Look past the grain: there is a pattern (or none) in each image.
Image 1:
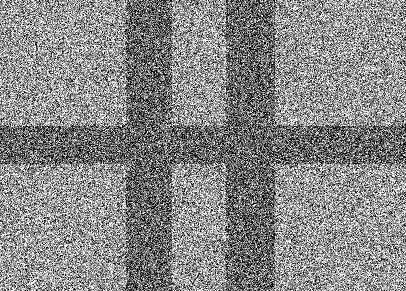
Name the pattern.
bands of rows crossing bands of columns
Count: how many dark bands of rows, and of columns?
1 and 2
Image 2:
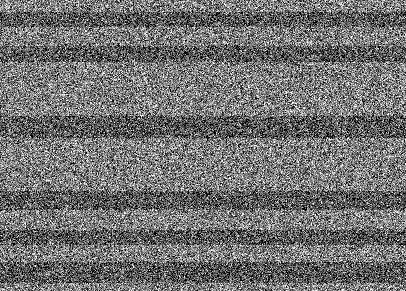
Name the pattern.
bands of rows
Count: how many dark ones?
6
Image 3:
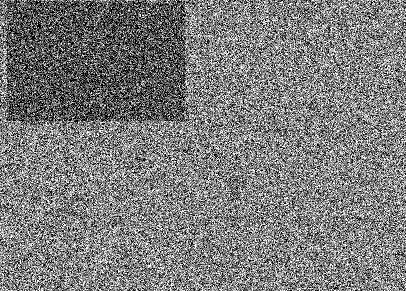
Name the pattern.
one block
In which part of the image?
top left
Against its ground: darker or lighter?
darker
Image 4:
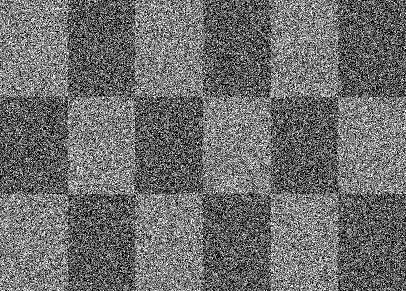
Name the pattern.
a checkerboard
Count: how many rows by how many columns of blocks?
3 by 6
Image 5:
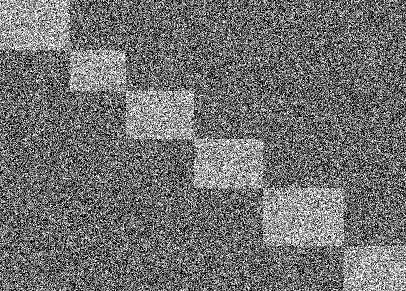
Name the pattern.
blocks along the diagonal
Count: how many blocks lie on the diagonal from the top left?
6
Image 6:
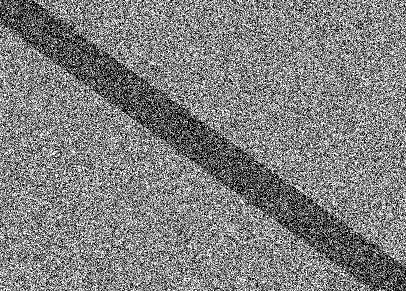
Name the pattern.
a diagonal band
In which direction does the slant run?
top left to bottom right
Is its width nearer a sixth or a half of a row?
a sixth
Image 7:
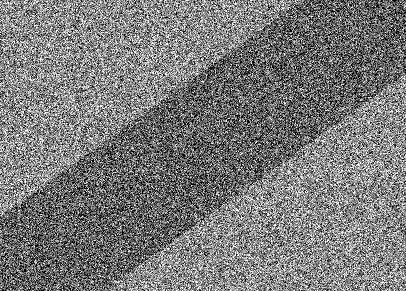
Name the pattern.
a diagonal band
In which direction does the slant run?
bottom left to top right
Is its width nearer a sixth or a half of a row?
a half
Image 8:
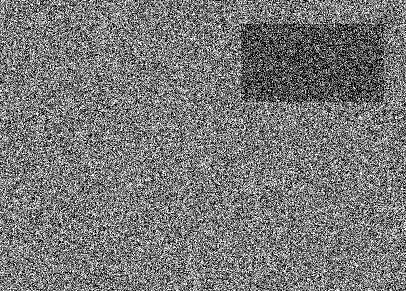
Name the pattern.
one block
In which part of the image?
top right
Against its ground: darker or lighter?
darker
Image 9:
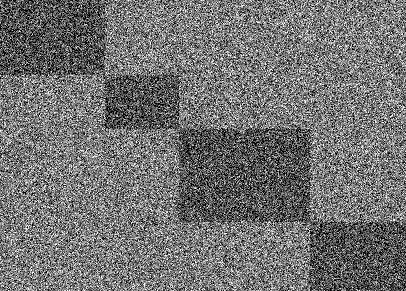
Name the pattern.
blocks along the diagonal
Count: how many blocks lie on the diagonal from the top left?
4
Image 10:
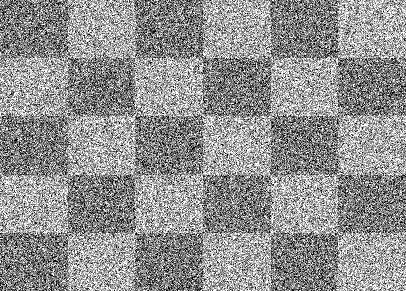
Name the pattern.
a checkerboard
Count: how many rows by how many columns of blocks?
5 by 6
